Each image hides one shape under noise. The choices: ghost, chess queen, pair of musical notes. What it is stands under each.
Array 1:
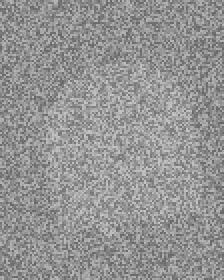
light ghost
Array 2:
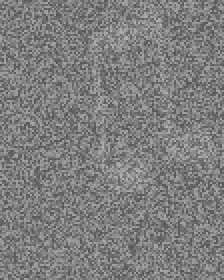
light pair of musical notes
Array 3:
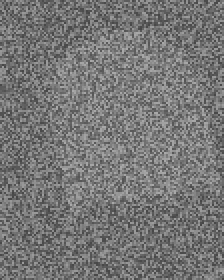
light ghost
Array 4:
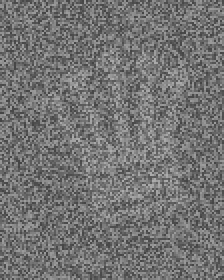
light chess queen
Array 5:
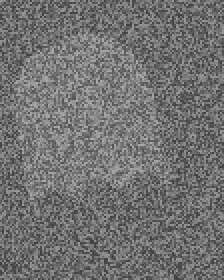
light ghost
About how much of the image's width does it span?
two thirds
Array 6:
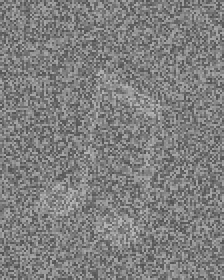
light pair of musical notes
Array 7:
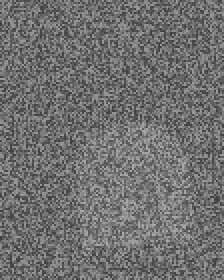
light ghost
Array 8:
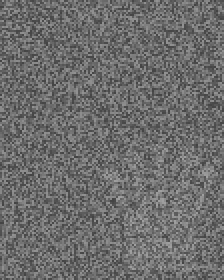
light chess queen
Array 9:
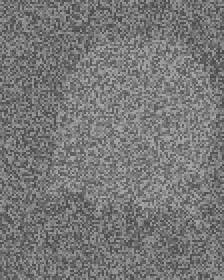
light ghost
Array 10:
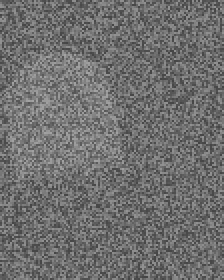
light ghost
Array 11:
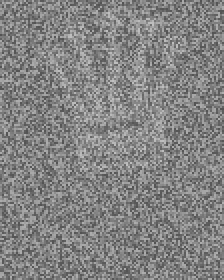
light chess queen
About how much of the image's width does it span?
two thirds
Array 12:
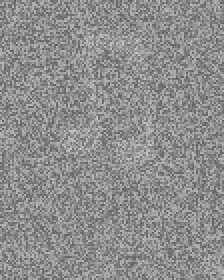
light pair of musical notes
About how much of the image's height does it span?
half
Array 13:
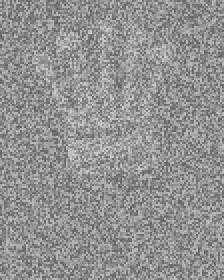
light chess queen
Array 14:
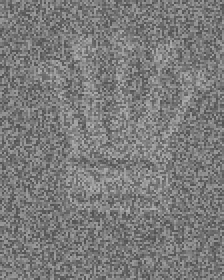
light chess queen
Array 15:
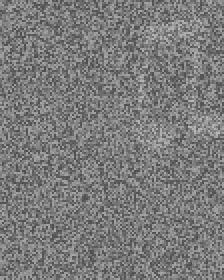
light pair of musical notes
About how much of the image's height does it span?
half
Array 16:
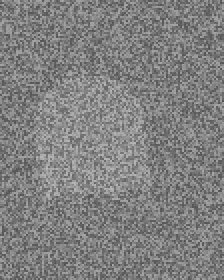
light ghost
